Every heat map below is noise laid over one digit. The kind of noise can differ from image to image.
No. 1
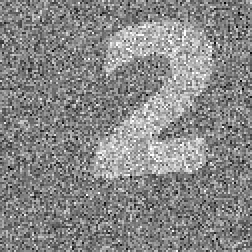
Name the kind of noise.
independent entries
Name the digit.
2
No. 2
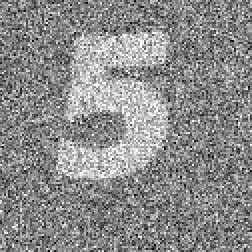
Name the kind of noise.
independent entries
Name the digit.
5
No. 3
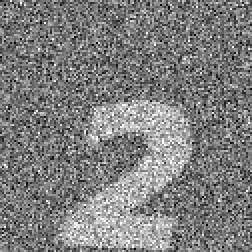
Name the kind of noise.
independent entries
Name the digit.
2
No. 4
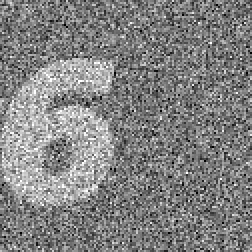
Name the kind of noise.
independent entries
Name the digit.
6
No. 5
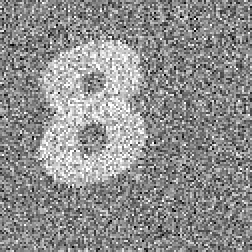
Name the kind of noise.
low rank plus noise
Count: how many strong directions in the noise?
three or four
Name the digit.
8
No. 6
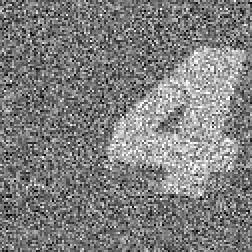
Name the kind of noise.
low rank plus noise
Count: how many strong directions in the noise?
two
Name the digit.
4
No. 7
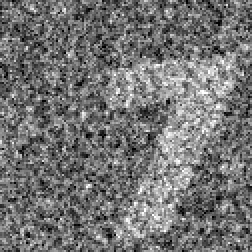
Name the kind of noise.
blotchy
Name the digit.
7
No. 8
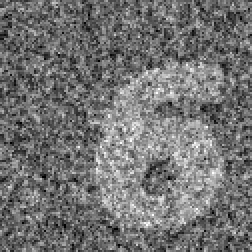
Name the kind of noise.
blotchy
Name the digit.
6
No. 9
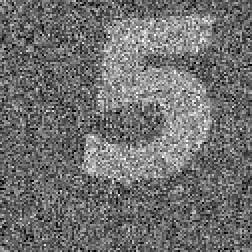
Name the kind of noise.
low rank plus noise
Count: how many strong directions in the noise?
three or four
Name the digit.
5
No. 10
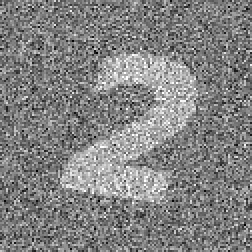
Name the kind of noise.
low rank plus noise
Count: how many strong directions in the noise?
five to eight
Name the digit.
2
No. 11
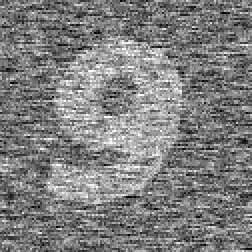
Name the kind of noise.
streaked along the rows
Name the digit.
9
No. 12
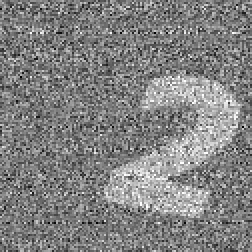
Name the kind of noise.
rows of uneven size
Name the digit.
2
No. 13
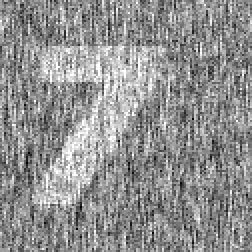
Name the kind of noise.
streaked along the columns
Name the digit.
7
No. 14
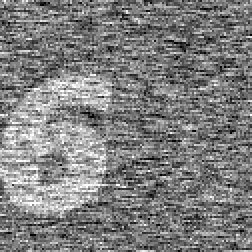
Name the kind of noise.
streaked along the rows
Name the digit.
6
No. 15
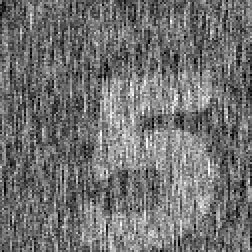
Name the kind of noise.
streaked along the columns
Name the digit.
5
